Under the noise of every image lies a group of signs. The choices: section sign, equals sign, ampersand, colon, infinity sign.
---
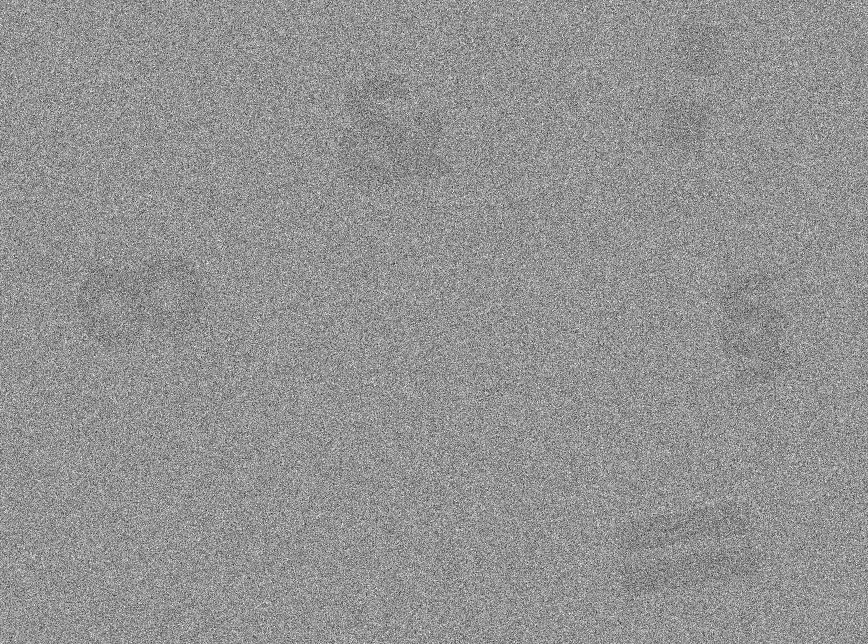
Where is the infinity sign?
middle left
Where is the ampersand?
top middle
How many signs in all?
5
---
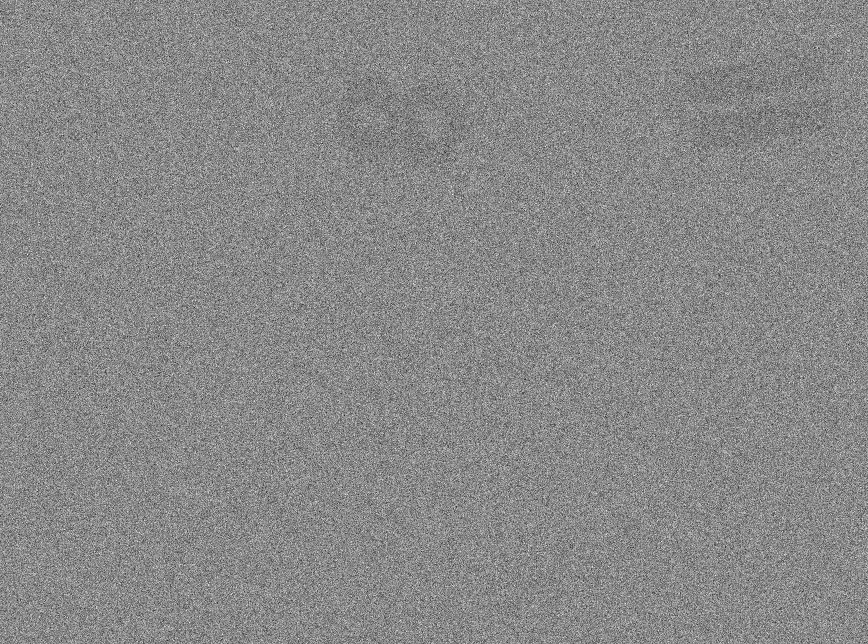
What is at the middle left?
nothing
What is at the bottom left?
nothing
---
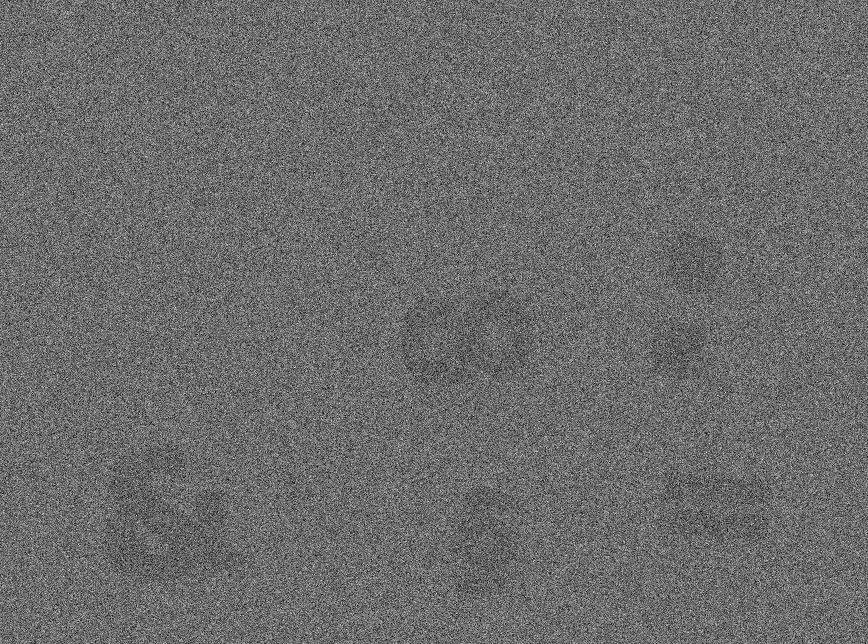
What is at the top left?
nothing
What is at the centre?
infinity sign
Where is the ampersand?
bottom left
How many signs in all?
5
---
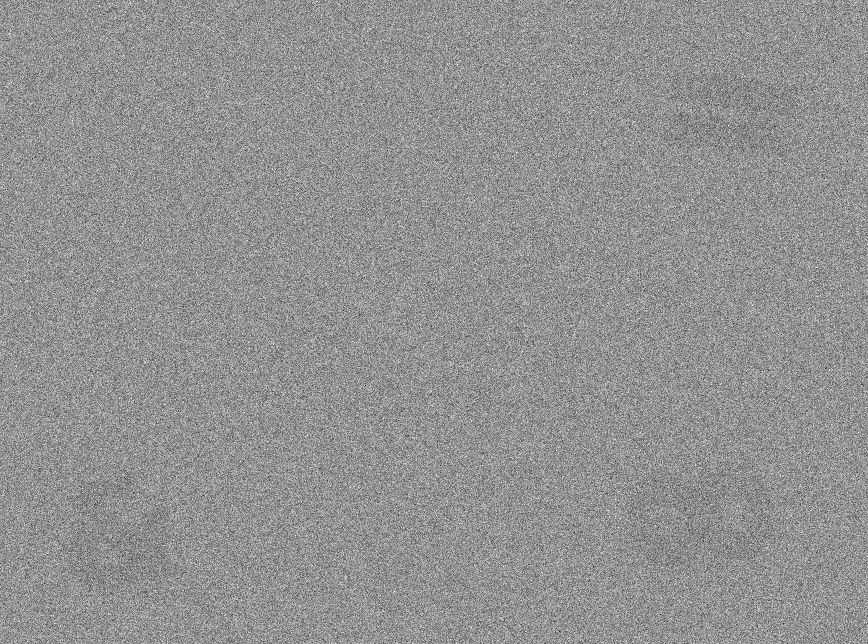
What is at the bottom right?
infinity sign
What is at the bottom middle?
nothing
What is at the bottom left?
ampersand
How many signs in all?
3
